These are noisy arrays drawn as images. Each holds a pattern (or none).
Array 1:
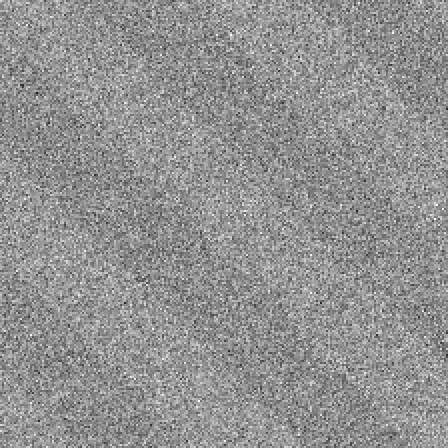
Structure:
diagonal stripes
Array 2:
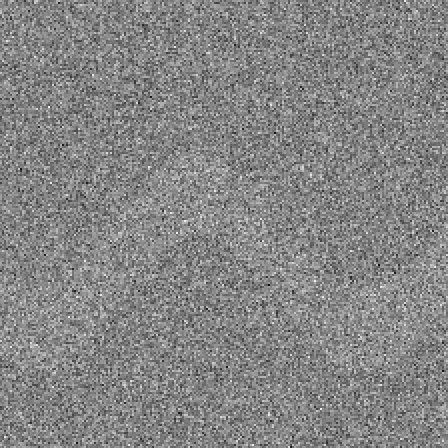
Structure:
a wavy band
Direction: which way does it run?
left to right
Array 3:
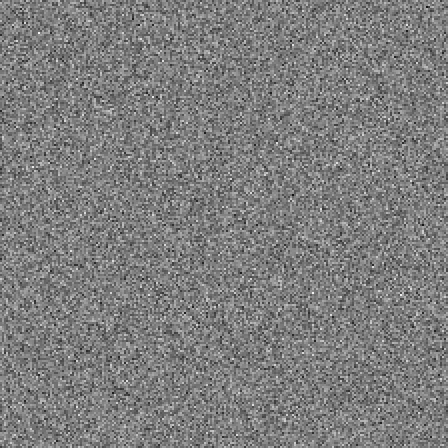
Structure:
only noise
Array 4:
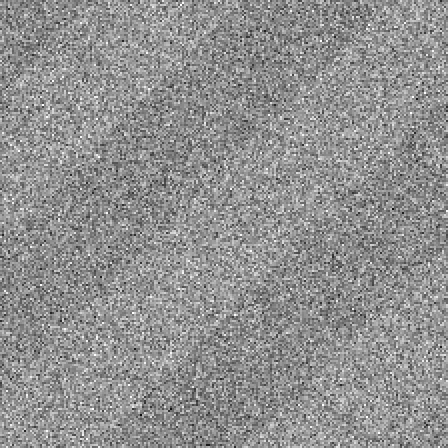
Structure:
diagonal stripes
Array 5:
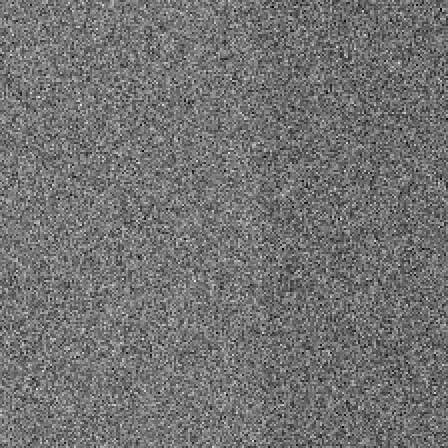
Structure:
a sharp edge
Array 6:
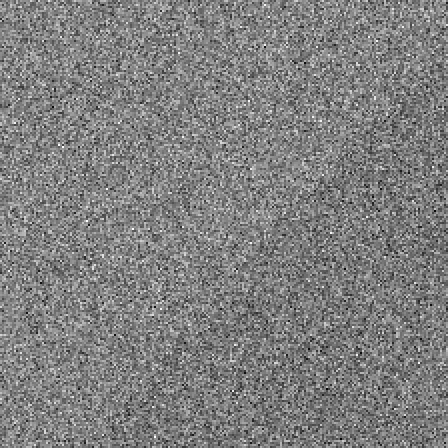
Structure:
a sharp edge
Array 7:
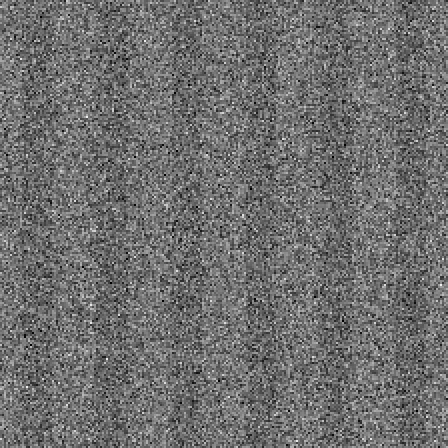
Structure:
vertical stripes
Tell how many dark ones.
6
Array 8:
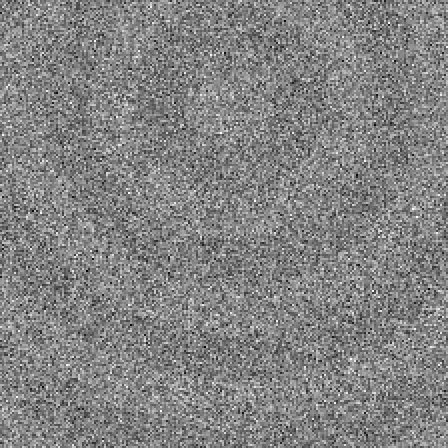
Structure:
rings round one point
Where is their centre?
top middle
